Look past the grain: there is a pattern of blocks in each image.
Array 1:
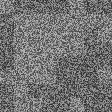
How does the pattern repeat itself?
mirrored about the diagonal from the top left
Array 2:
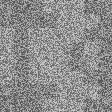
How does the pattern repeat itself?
top and bottom mirror each other
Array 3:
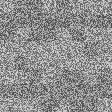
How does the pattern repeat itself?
the same after a half turn
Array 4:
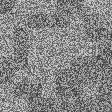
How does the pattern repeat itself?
mirrored about the diagonal from the top left
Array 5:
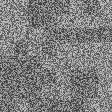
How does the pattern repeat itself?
no symmetry
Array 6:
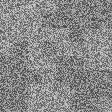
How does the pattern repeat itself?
mirrored about the diagonal from the top left
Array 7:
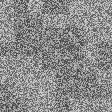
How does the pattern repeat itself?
mirrored about the diagonal from the bottom left
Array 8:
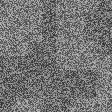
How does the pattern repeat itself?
no symmetry
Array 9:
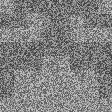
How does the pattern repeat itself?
left and right mirror each other
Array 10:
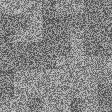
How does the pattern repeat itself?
no symmetry
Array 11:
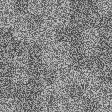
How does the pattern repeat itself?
the same after a half turn
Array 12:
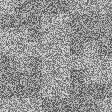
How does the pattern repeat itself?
the same after a half turn
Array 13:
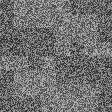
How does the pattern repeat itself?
the same after a half turn
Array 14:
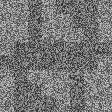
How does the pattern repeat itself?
the same after a half turn
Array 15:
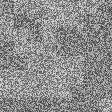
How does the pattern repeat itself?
no symmetry
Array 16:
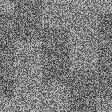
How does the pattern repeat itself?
the same after a half turn
